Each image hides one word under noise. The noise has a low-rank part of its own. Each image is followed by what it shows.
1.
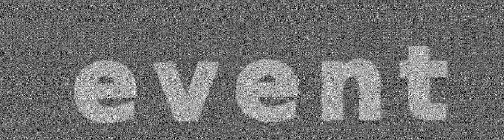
event
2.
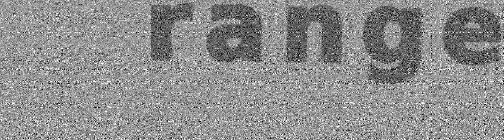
range
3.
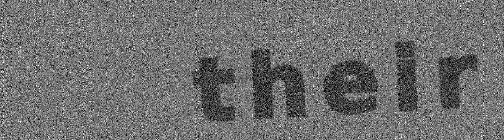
their
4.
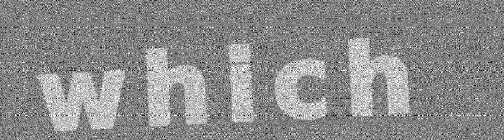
which
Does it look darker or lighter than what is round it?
lighter
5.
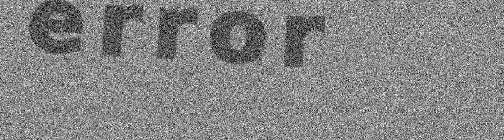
error
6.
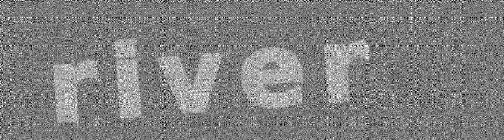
river
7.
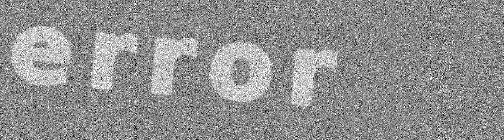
error
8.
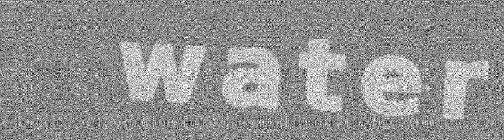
water
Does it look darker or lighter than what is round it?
lighter
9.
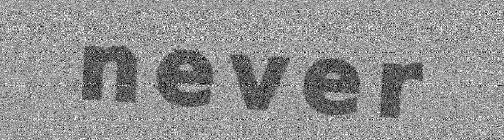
never
